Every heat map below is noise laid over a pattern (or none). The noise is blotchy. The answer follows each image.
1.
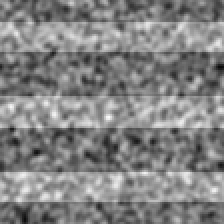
horizontal stripes
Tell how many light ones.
3
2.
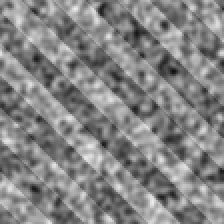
diagonal stripes
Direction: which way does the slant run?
top left to bottom right
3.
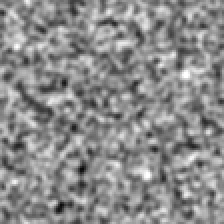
only noise
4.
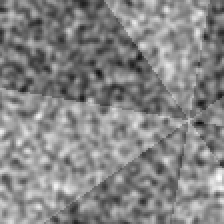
spokes from one point
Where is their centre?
middle right
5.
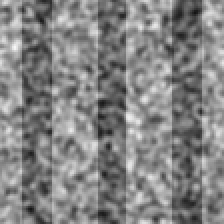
vertical stripes
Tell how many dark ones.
3
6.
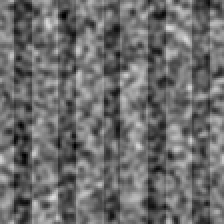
vertical stripes
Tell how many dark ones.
5
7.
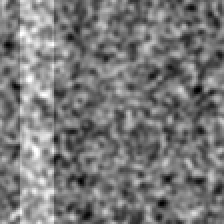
one vertical stripe
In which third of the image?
left
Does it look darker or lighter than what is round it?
lighter
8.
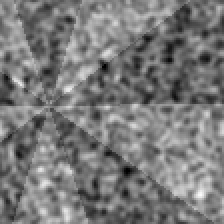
spokes from one point
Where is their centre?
middle left
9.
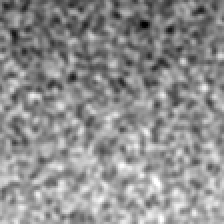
a smooth slope
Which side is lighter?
bottom
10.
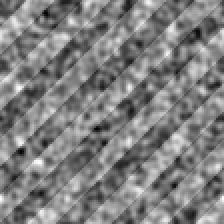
diagonal stripes
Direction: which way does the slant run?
bottom left to top right
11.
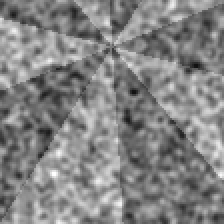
spokes from one point
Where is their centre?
top middle
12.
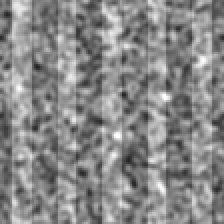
vertical stripes
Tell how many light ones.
5
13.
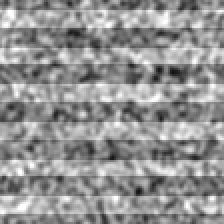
horizontal stripes
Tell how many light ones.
6
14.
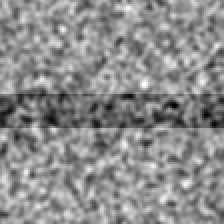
one horizontal stripe
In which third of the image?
middle
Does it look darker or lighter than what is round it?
darker
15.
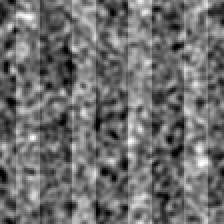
vertical stripes
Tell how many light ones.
4
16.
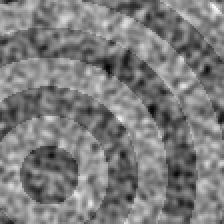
rings round one point
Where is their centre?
bottom left
